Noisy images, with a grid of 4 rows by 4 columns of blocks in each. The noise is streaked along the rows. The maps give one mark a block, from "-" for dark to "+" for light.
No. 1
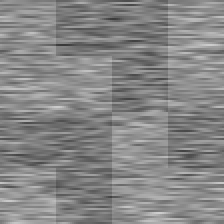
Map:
+ - - +
+ + - +
- - + -
+ - + +
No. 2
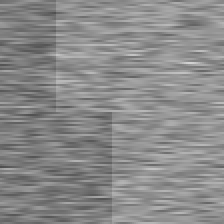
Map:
- + + +
- + + +
- - + +
- - + +
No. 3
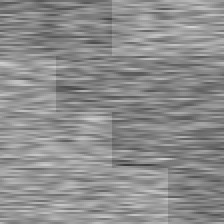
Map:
- - + +
+ - - -
+ + - -
+ + + -
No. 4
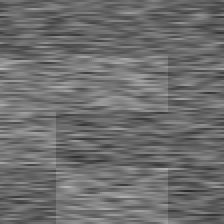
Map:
- - - -
+ + + -
+ - - -
- + + -
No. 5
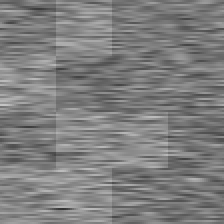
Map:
- + - -
+ - - -
- + + -
+ + - -
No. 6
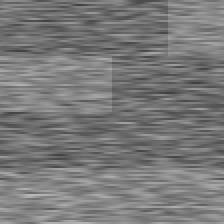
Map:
- - - +
+ + - -
- - - -
+ + + +
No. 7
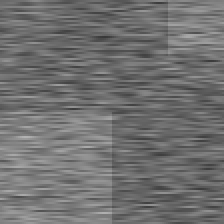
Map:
- - - +
- - - -
+ + - -
+ + - -
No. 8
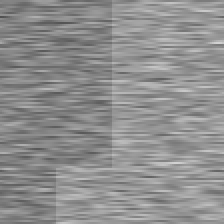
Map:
- - + +
- - + +
- - + +
- + + +
